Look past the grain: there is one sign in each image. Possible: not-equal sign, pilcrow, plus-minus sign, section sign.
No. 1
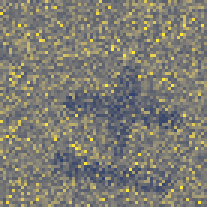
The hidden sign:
plus-minus sign
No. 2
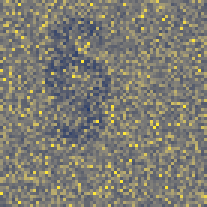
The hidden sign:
section sign
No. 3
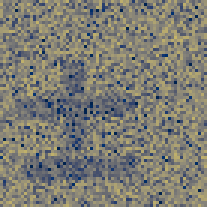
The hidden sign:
plus-minus sign
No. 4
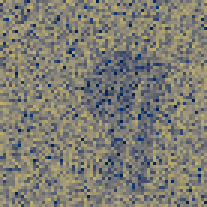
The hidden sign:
pilcrow
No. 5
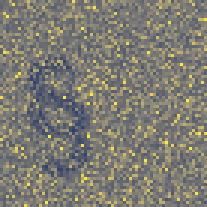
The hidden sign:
section sign
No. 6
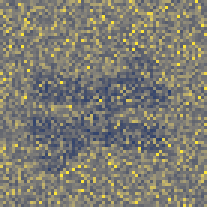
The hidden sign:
not-equal sign
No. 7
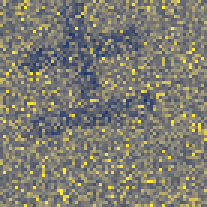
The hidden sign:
plus-minus sign
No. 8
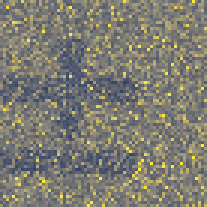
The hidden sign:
plus-minus sign
